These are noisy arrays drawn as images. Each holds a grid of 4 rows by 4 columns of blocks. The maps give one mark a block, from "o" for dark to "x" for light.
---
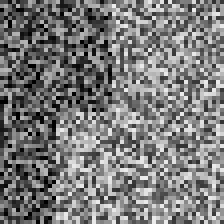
o o x x
o o x x
o x x x
o x x x
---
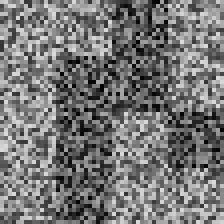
x x o x
x o o x
x o x o
x o x x
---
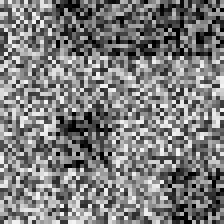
x o o o
x x x x
x o x x
x x x o
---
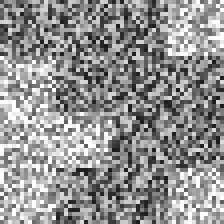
o o o x
x o o o
x x o o
x o o x
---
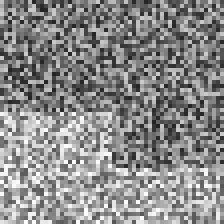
o o o o
o o o o
x x o o
x x x x
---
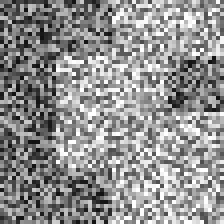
o o x x
o x x o
o x x x
o o x x
